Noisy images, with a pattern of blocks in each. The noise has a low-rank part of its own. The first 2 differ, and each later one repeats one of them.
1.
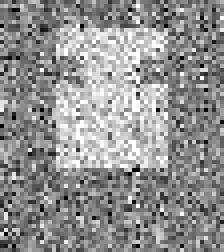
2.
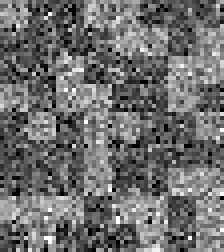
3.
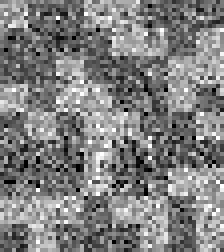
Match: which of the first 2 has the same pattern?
2
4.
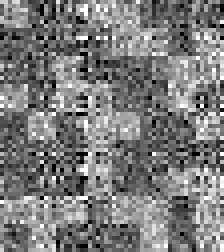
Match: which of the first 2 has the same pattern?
2
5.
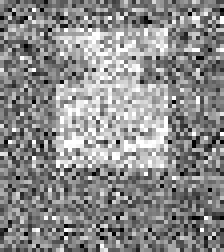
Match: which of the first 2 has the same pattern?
1
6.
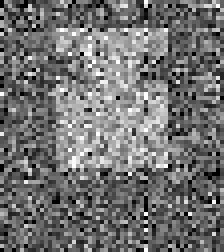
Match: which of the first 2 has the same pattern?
1
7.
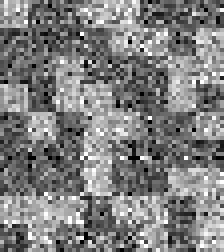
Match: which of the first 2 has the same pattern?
2
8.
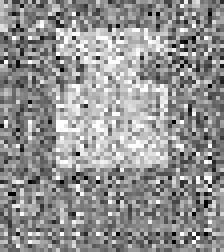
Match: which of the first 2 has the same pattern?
1
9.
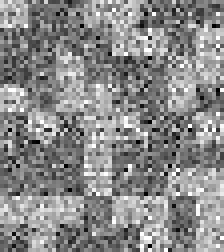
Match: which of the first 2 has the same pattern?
2
